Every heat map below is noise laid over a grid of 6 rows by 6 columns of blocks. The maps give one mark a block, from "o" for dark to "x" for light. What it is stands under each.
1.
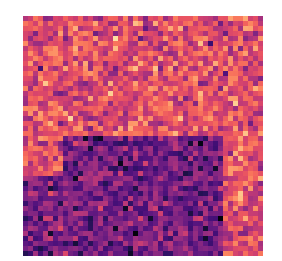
xxxxxx
xxxxxx
xxxxxx
xoooox
ooooox
ooooox
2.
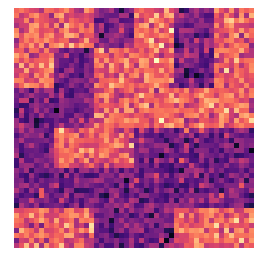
xxoxox
xoxxox
ooxxxx
oxxooo
oooooo
xxooxx
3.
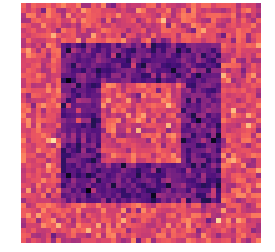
xxxxxx
xoooox
xoxxox
xoxxox
xoooox
xxxxxx
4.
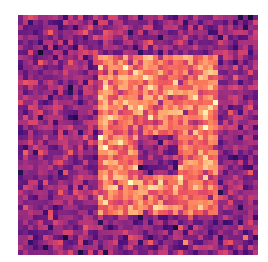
oooooo
ooxxxo
ooxxxo
ooxoxo
ooxxxo
oooooo
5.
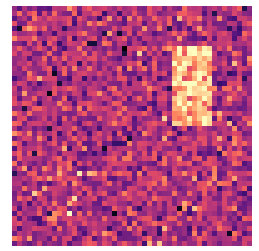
oooooo
ooooxo
ooooxo
oooooo
oooooo
oooooo
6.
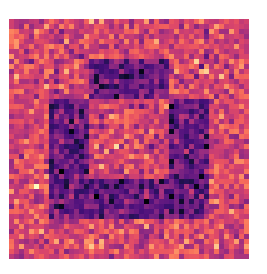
xxxxxx
xxooxx
xoxxox
xoxxox
xoooox
xxxxxx
